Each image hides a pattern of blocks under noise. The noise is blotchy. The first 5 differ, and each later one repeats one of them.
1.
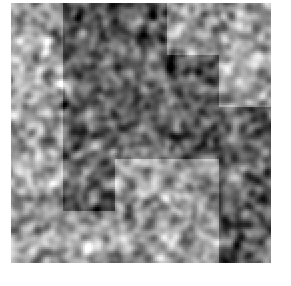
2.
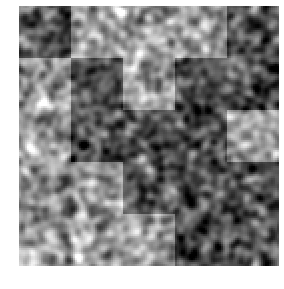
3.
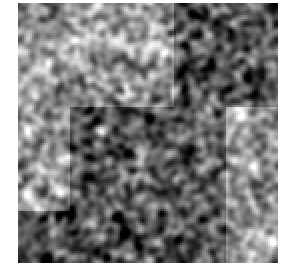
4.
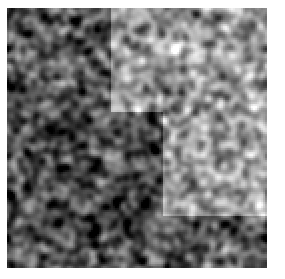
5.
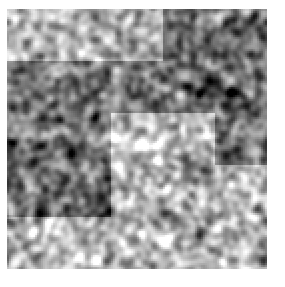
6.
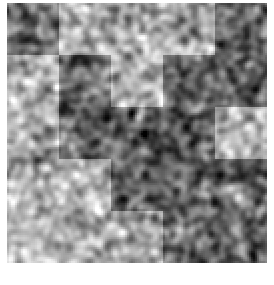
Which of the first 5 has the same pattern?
2
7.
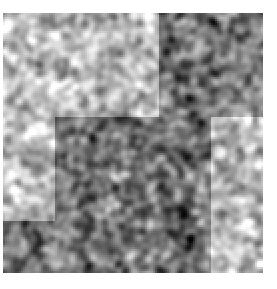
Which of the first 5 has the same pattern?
3
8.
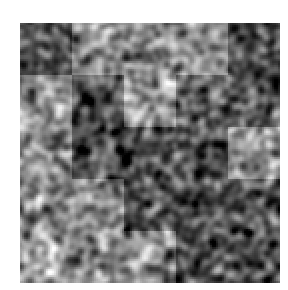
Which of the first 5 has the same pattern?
2
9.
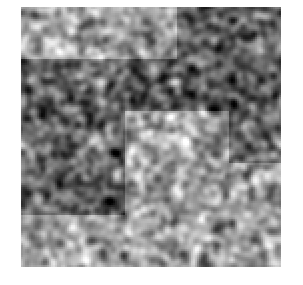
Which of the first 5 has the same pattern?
5
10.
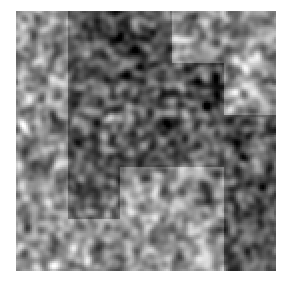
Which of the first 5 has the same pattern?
1
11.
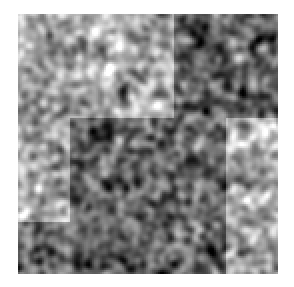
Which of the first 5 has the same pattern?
3
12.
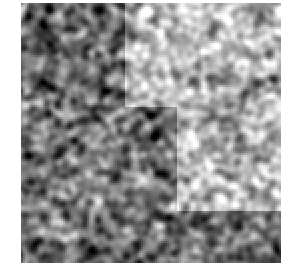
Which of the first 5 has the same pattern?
4
